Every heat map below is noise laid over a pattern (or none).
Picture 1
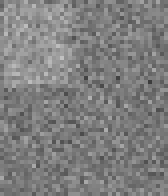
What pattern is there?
one block
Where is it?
top left
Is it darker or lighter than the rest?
lighter
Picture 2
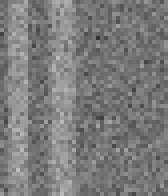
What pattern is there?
bands of columns
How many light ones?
2
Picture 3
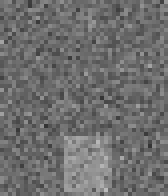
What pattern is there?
one block
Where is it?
bottom middle
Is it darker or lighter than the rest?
lighter
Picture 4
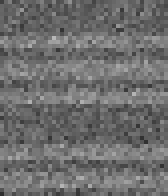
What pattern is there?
bands of rows
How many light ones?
5
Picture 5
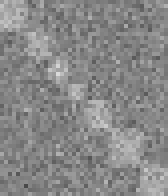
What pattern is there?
blocks along the diagonal
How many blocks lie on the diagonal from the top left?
7
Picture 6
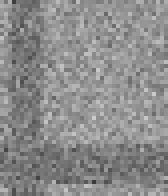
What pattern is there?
bands of rows crossing bands of columns
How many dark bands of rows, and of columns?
1 and 1
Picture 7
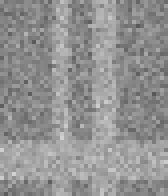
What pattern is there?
bands of rows crossing bands of columns
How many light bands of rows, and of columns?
1 and 2
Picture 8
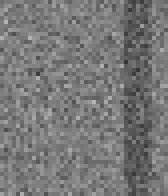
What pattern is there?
one band of columns
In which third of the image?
right
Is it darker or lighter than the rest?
darker
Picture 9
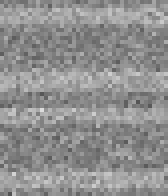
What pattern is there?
bands of rows
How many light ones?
4
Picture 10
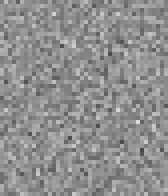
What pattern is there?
only noise
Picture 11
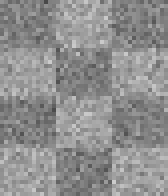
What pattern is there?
a checkerboard
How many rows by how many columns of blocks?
4 by 3
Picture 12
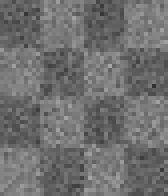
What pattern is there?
a checkerboard
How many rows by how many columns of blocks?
4 by 4
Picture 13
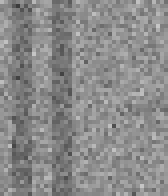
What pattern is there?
bands of columns
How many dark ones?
2
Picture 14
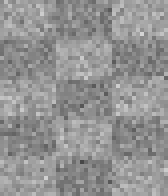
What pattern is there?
a checkerboard
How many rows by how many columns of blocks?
5 by 3
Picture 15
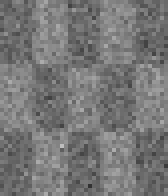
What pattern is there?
a checkerboard
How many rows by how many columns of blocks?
3 by 5
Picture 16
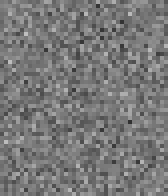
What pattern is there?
only noise
